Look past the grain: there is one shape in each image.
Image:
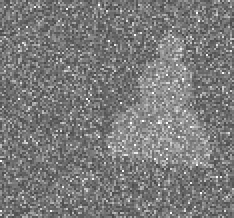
chess pawn
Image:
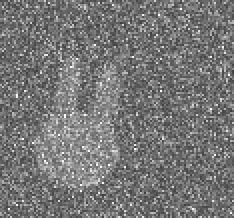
rabbit's head
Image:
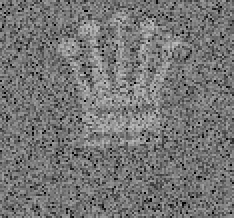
chess queen
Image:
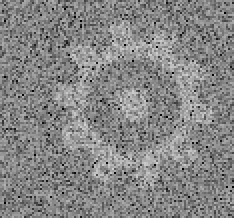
gear
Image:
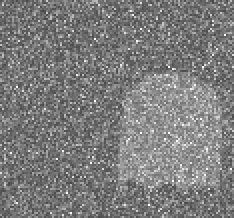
ghost
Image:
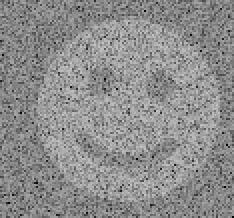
smiling face
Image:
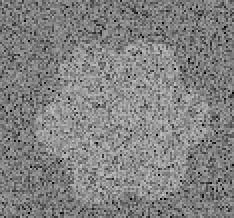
flower
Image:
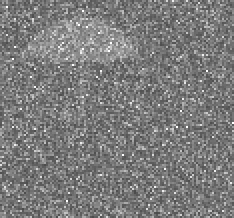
umbrella
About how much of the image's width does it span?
half
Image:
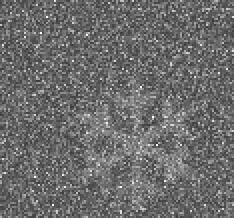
snowflake
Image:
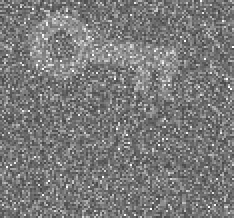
key
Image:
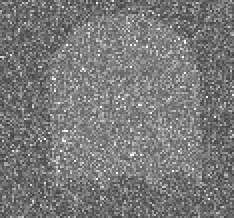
ghost
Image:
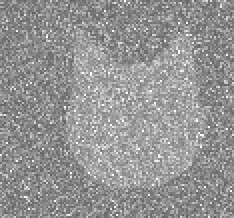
cat's head
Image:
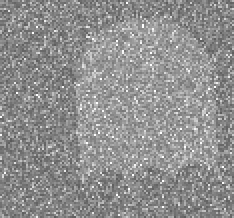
ghost
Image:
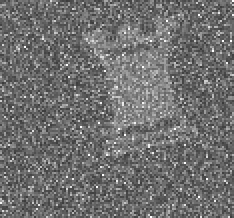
chess rook
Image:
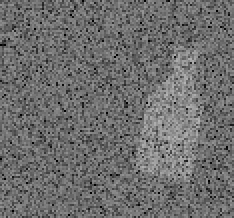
bottle
